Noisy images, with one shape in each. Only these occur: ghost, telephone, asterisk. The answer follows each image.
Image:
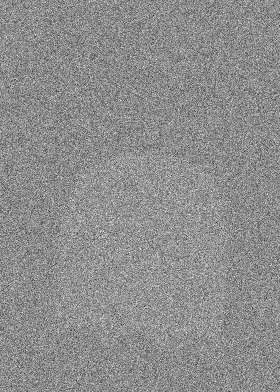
ghost
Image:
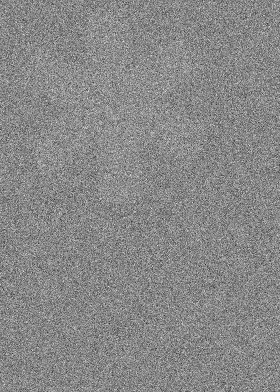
asterisk
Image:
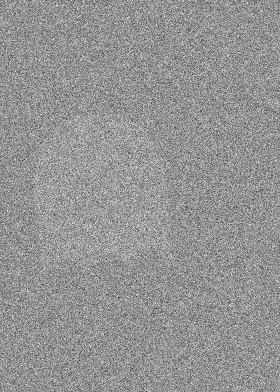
ghost
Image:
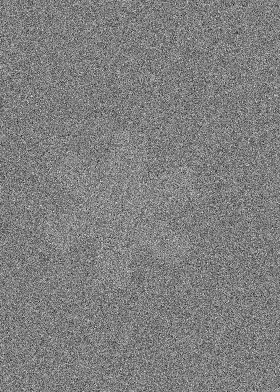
asterisk
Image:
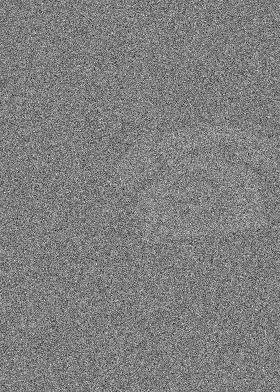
telephone
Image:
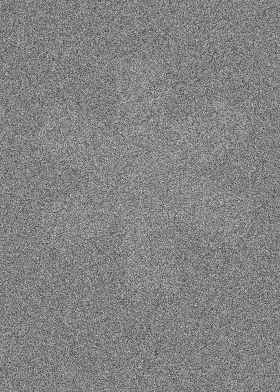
asterisk
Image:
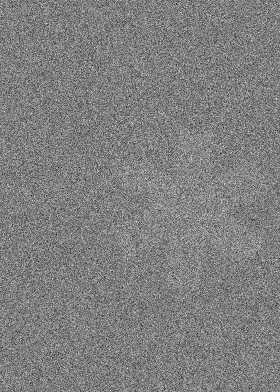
asterisk
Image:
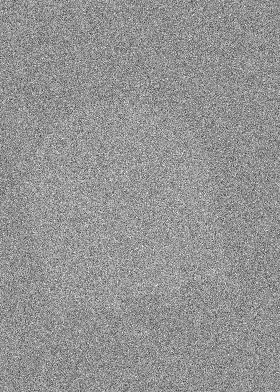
ghost
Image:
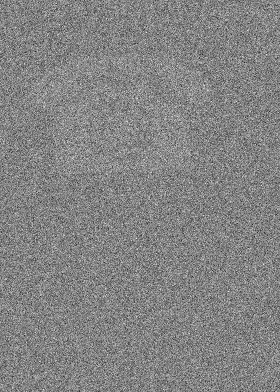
telephone
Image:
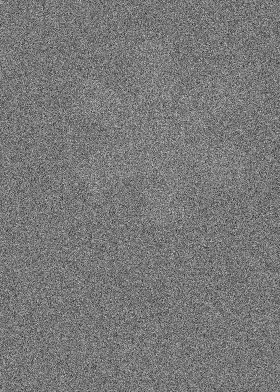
asterisk
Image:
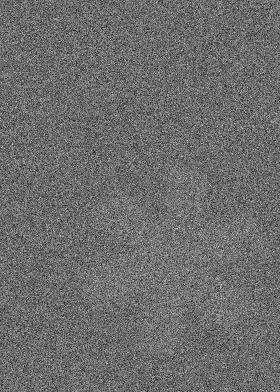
asterisk
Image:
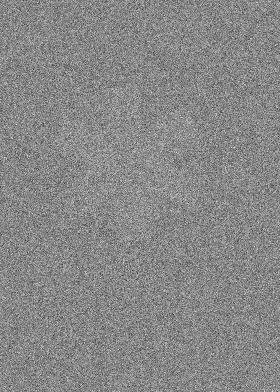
asterisk
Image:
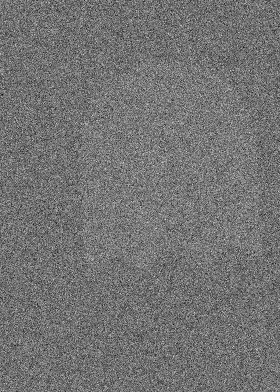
ghost
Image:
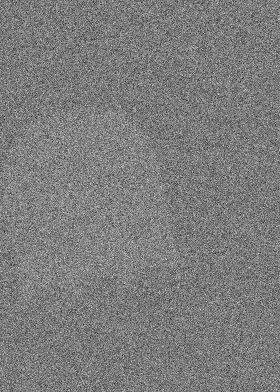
ghost
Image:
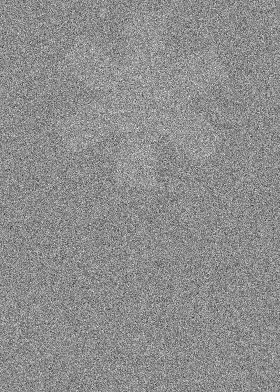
asterisk
